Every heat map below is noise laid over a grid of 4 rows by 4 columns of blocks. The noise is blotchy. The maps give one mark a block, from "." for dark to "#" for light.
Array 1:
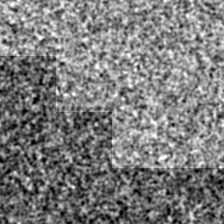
# # # #
. # # #
. . # #
. . . .
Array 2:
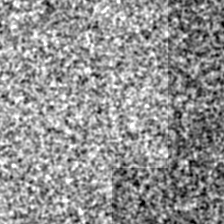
# # # .
# # # .
# # # .
# # . .
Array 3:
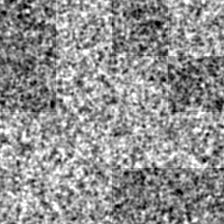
. # . #
. # # .
# # # #
# # . .
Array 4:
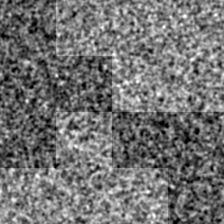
. # # #
. . # #
. # . .
# # # .
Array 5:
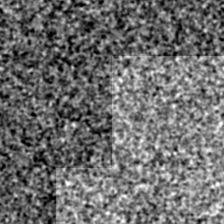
. . . .
. . # #
. . # #
. # # #
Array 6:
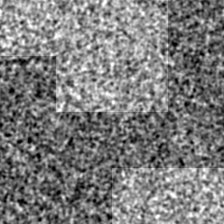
# # # .
. # # .
. . . .
. . # #
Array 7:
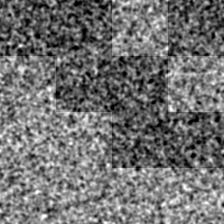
. . # .
# . . #
# # . .
# # # #
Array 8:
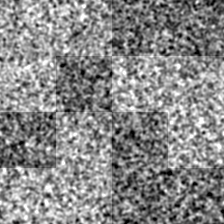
# # . .
# . # #
. # . #
# # . .
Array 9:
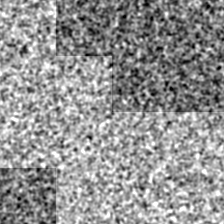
# . . .
# # . .
# # # #
. # # #
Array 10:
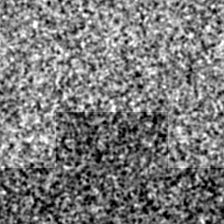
# # # #
# # # #
# . . #
. . . .
